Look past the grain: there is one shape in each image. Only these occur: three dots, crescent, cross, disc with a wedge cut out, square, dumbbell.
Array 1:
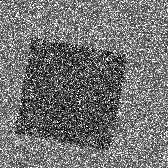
square
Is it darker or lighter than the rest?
darker
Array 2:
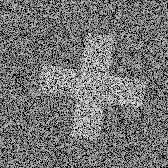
cross
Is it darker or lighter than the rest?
lighter
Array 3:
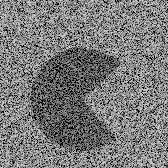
disc with a wedge cut out
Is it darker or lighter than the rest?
darker
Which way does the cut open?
right
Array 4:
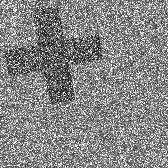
cross
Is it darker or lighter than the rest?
darker
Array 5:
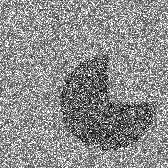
disc with a wedge cut out
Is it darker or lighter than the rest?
darker
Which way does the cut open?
up and right
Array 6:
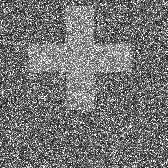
cross
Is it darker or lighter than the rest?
lighter
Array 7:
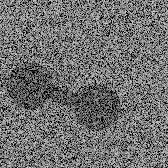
dumbbell
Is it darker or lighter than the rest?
darker
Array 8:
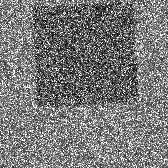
square
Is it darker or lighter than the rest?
darker
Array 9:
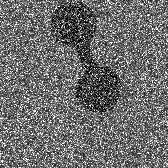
dumbbell
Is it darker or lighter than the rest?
darker
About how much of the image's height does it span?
two thirds
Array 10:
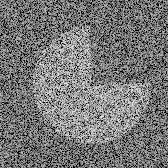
disc with a wedge cut out
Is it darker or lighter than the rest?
lighter
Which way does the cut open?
up and right
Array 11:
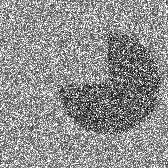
disc with a wedge cut out
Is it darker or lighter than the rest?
darker
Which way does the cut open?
up and left
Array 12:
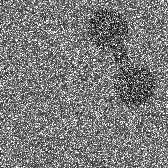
dumbbell
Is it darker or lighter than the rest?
darker
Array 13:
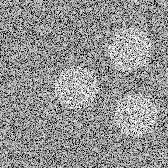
three dots
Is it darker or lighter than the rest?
lighter
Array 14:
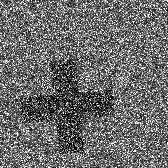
cross
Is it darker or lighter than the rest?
darker
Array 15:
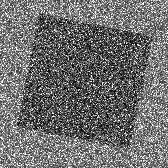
square
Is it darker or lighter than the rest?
darker
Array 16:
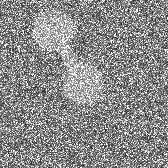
dumbbell
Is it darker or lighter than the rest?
lighter
